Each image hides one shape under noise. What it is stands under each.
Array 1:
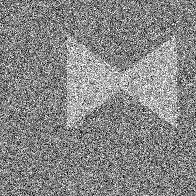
bow tie
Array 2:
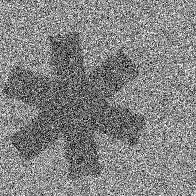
asterisk
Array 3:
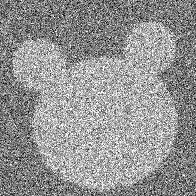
bear's head
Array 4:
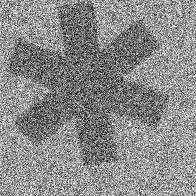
asterisk
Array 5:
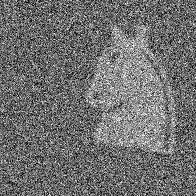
chess knight
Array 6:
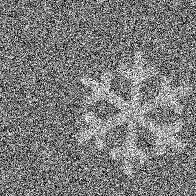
snowflake
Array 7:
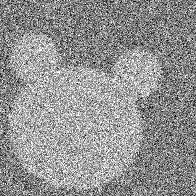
bear's head
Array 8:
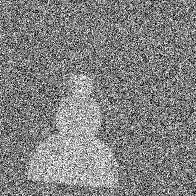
chess pawn
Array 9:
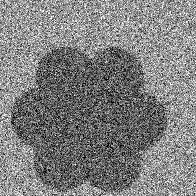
flower
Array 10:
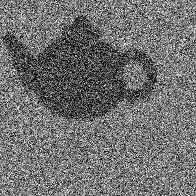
teapot
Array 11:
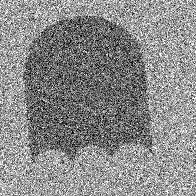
ghost
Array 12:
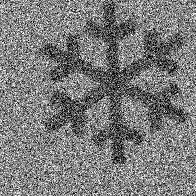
snowflake
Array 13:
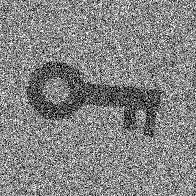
key
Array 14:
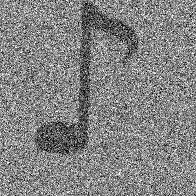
musical note
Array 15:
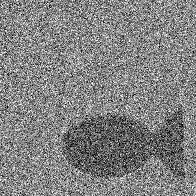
fish
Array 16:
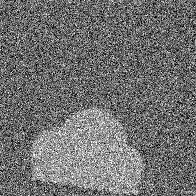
cloud
